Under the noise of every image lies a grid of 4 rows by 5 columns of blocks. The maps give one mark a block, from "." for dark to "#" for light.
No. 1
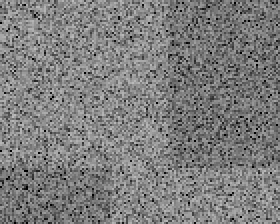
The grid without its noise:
###..
###..
###..
..###
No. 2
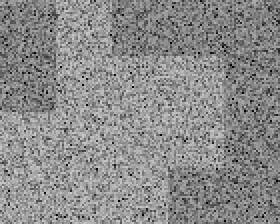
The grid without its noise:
.#...
.###.
####.
###..
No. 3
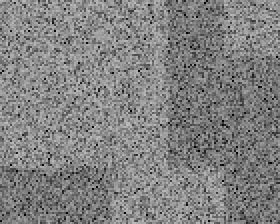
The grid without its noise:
###.#
###..
###..
..##.
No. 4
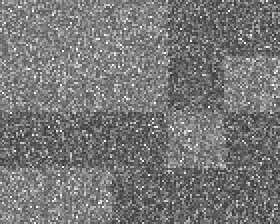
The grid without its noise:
###..
###.#
...#.
##...
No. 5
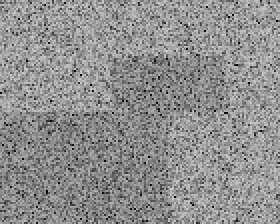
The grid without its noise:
#####
##..#
...##
...##
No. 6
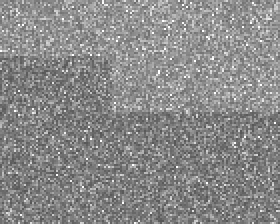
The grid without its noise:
#####
..###
.....
.....
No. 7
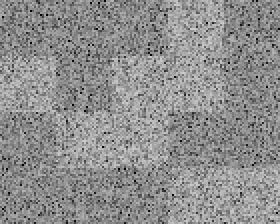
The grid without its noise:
...#.
#.##.
.##..
...##
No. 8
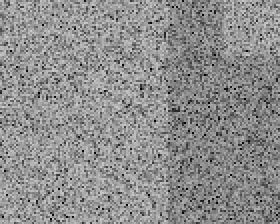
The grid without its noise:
###.#
###..
###..
###..
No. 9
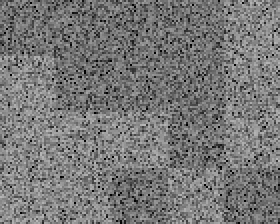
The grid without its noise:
....#
#...#
###.#
##.#.
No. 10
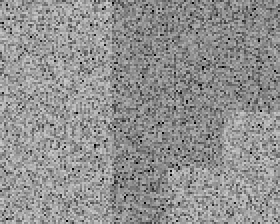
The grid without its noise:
##...
##...
##..#
##.##
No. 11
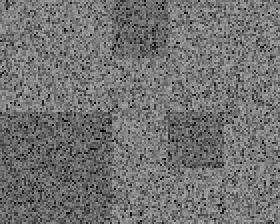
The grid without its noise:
##.##
#####
..#.#
..###
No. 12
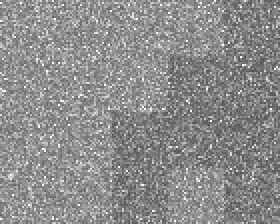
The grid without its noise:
####.
###..
##...
##.#.
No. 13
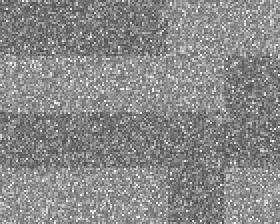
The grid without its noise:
...##
####.
.....
###.#
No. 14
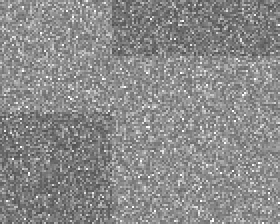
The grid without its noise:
##...
#####
..###
..###
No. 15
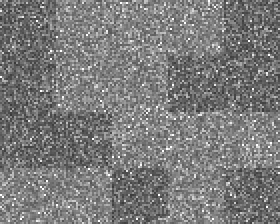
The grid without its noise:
.###.
.##..
..###
##.#.
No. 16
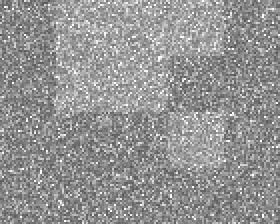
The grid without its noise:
.###.
.##..
...#.
.....
